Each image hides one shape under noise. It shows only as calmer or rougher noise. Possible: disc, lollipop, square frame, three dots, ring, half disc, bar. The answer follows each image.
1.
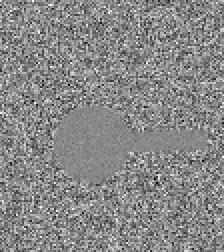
lollipop
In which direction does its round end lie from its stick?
left
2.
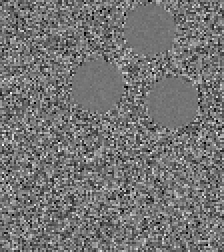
three dots
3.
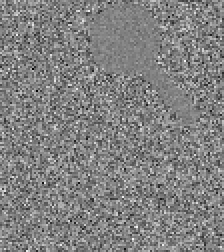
lollipop
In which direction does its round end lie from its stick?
up and left
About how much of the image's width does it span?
half
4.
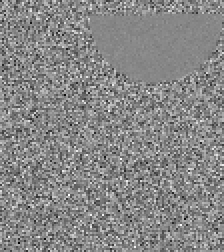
half disc
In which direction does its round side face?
down
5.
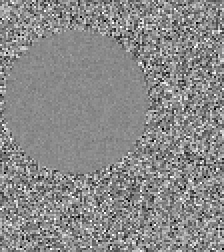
disc
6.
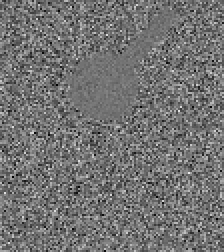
lollipop
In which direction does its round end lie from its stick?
down and left
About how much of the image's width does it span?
half
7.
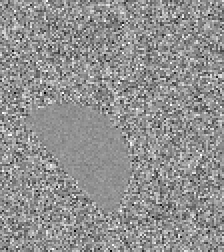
half disc
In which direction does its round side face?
up and right
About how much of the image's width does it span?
half
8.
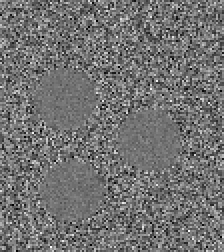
three dots
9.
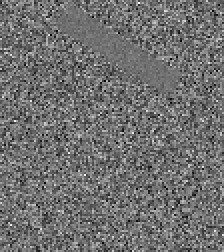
bar
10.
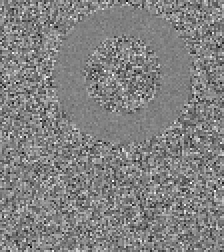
ring
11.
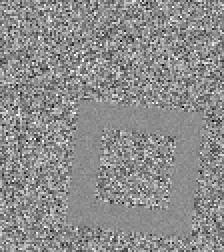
square frame
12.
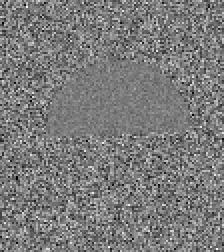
half disc
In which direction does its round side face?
up
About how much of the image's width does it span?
two thirds
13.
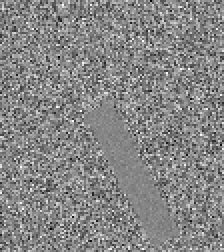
bar
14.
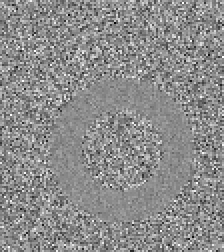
ring
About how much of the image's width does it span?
two thirds
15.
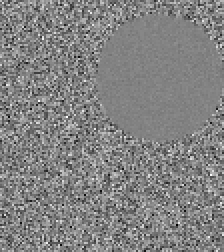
disc
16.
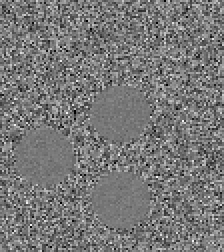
three dots
